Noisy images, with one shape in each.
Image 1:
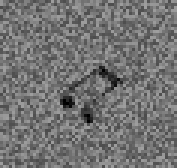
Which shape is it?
pair of musical notes
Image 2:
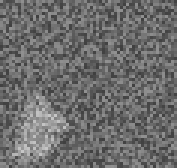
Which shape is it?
chess knight
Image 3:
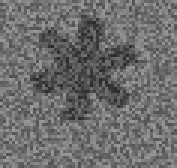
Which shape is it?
asterisk
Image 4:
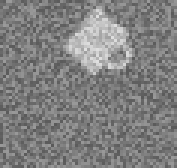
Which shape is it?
cup
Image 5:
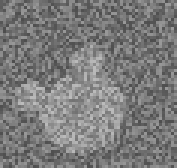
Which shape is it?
bear's head
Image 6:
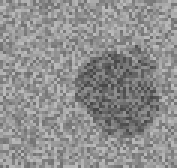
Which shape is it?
apple
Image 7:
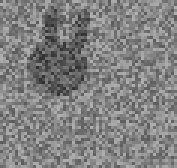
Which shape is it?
rabbit's head
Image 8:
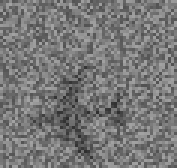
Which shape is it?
airplane
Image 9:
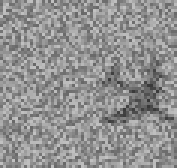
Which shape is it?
airplane
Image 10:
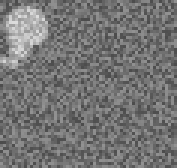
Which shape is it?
pear
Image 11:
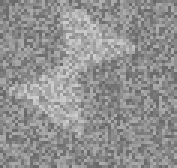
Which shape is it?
bow tie
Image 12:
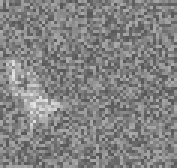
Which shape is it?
chess bishop
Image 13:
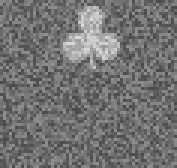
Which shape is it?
club
